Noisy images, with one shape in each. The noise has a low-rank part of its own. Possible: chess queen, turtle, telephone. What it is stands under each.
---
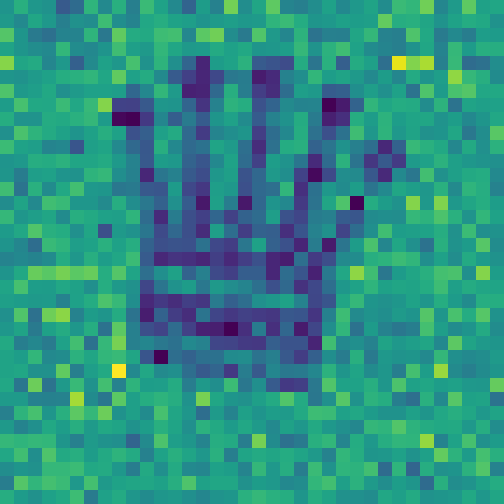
chess queen
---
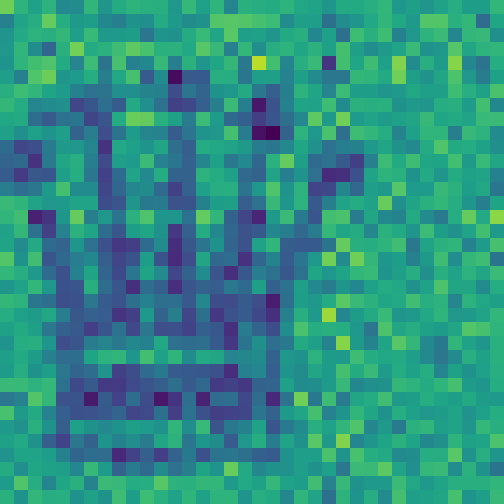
chess queen
